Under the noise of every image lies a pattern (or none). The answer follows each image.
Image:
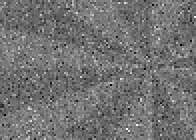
spokes from one point
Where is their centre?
middle right
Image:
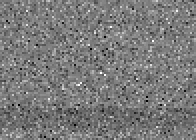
one horizontal stripe
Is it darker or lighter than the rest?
darker
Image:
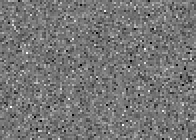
only noise
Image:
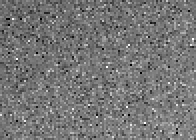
a smooth slope
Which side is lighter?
bottom right
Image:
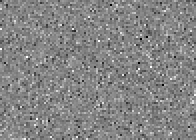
only noise
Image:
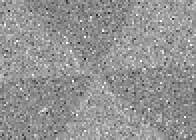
spokes from one point
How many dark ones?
3
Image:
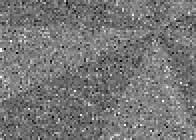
spokes from one point
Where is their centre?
top right
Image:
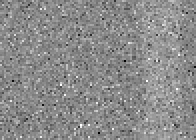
one vertical stripe
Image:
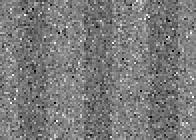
vertical stripes
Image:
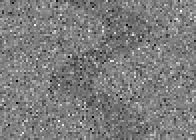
a wavy band
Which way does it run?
top to bottom
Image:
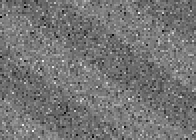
diagonal stripes
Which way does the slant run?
top left to bottom right
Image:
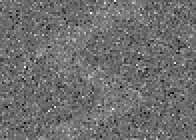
a wavy band
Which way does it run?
top to bottom
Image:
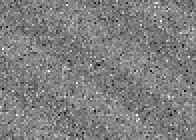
diagonal stripes
